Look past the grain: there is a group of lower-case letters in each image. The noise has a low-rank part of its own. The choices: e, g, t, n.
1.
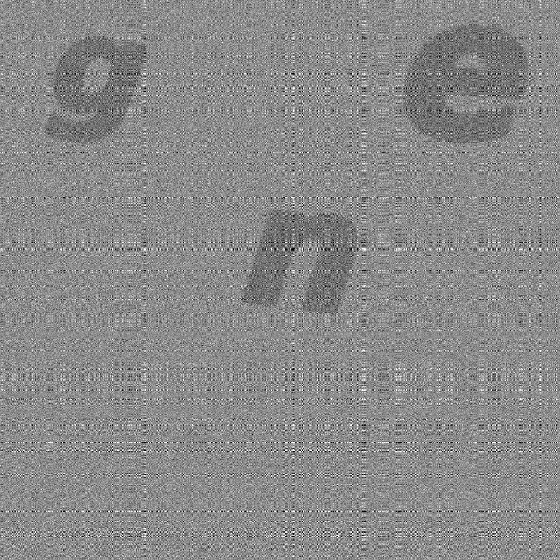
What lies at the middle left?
nothing
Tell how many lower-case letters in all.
3
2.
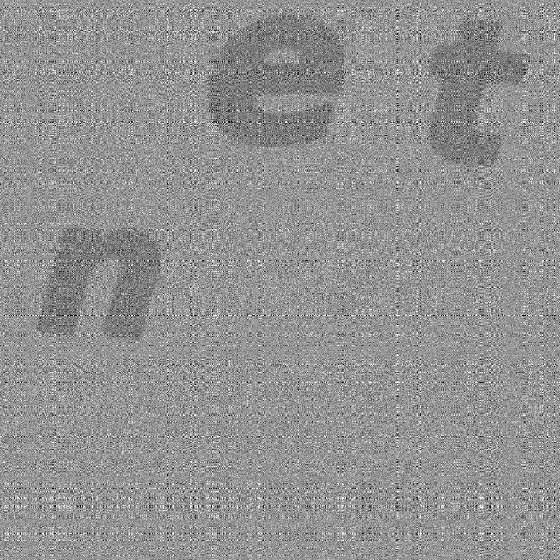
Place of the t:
top right
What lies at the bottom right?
nothing
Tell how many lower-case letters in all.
3
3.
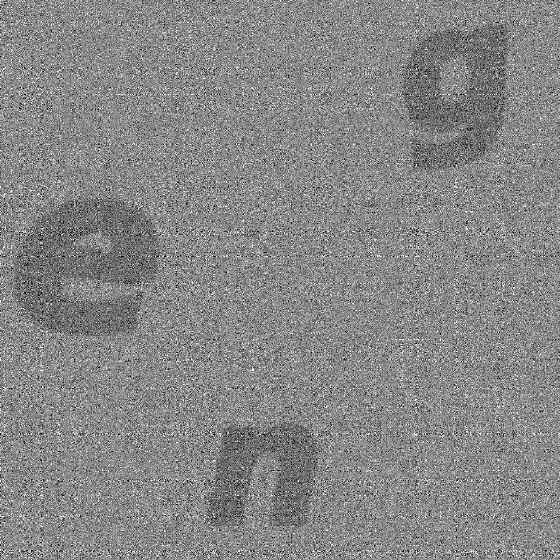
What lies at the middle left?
e
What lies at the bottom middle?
n
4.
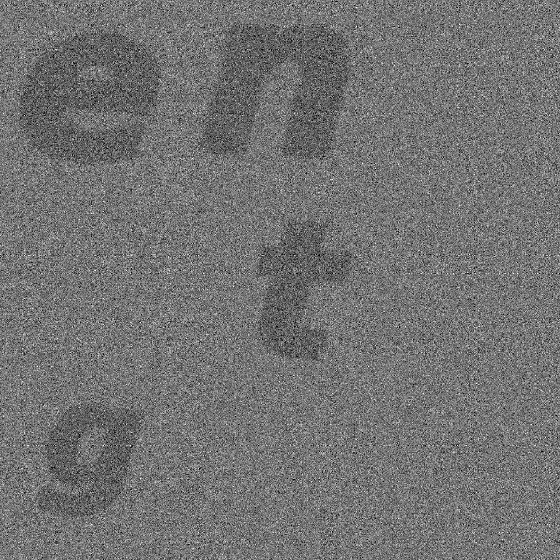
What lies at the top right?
nothing
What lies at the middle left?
nothing
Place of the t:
centre
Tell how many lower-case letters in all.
4
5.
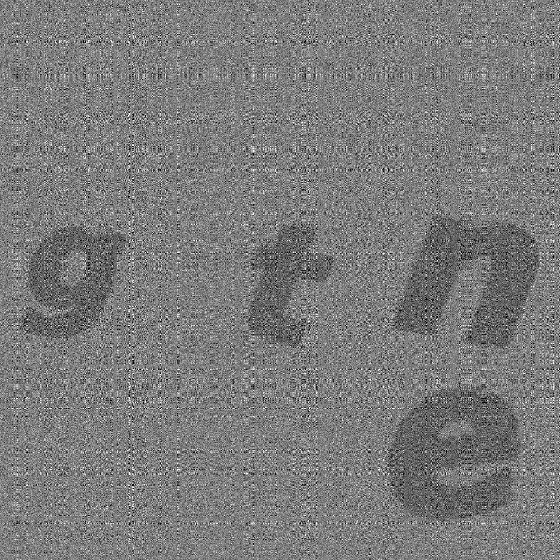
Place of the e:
bottom right
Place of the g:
middle left
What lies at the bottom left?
nothing
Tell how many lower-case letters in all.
4
